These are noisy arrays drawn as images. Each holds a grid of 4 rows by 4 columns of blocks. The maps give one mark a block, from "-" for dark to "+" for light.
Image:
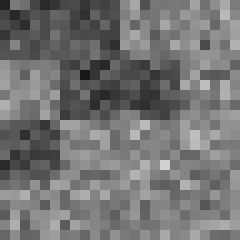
- - + +
+ - - +
- + + +
+ + + +
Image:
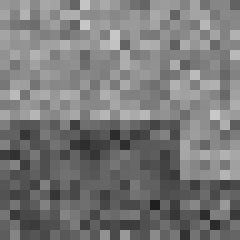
+ + + +
+ + + +
- - - +
- - - -
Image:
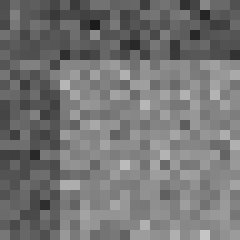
- - - -
- + + +
- + + +
- + + +
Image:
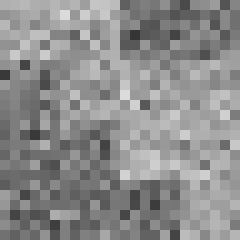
+ + - -
- + + +
- - + +
- - - +
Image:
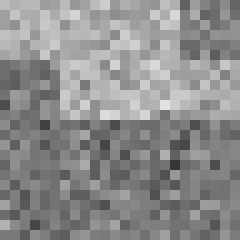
+ + + -
- + + +
- - - -
- - - -
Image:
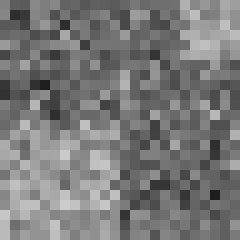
- - - +
- - - -
+ + - -
+ + - -
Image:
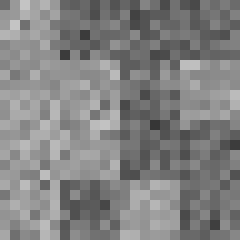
+ - - -
+ + - +
+ + - -
+ - + -
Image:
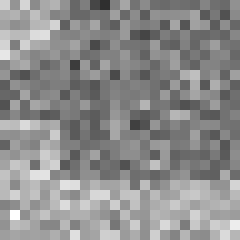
+ - - -
- - - -
+ - - -
+ + + +
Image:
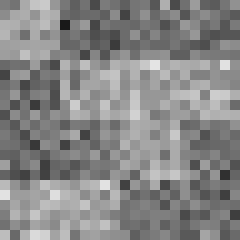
+ - - -
- + + +
- - + -
+ + - -
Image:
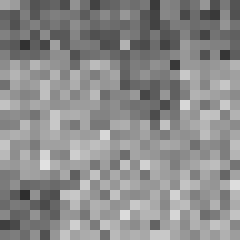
- - - -
+ + - +
+ + + +
- + + +
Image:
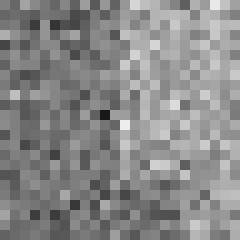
- - + +
- - + +
- - + +
- - - +
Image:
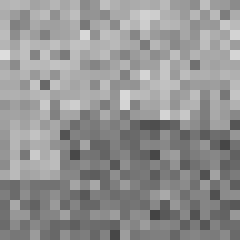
+ + + +
+ + + +
+ - - -
- - - -
